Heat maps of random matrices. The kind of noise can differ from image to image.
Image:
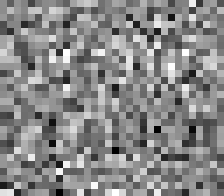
low rank plus noise
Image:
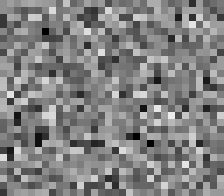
low rank plus noise
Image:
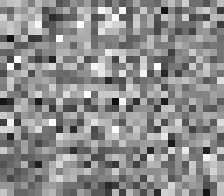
low rank plus noise
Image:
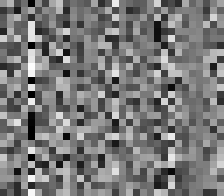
columns of uneven size
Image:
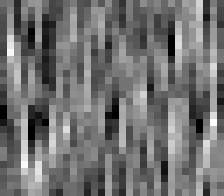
streaked along the columns
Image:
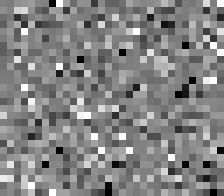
heavy tails
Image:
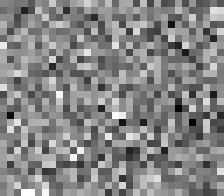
independent entries
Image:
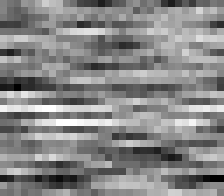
streaked along the rows
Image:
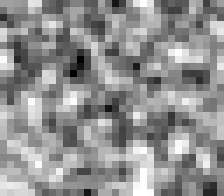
blotchy
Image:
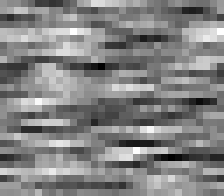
streaked along the rows
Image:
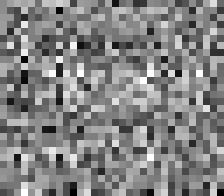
low rank plus noise
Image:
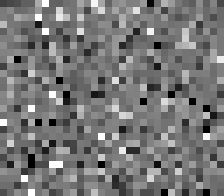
heavy tails
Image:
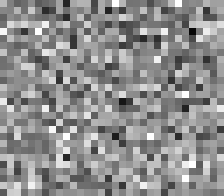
low rank plus noise
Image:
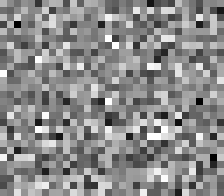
low rank plus noise
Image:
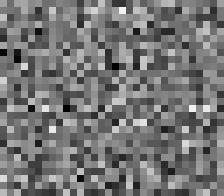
low rank plus noise
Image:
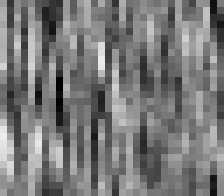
streaked along the columns
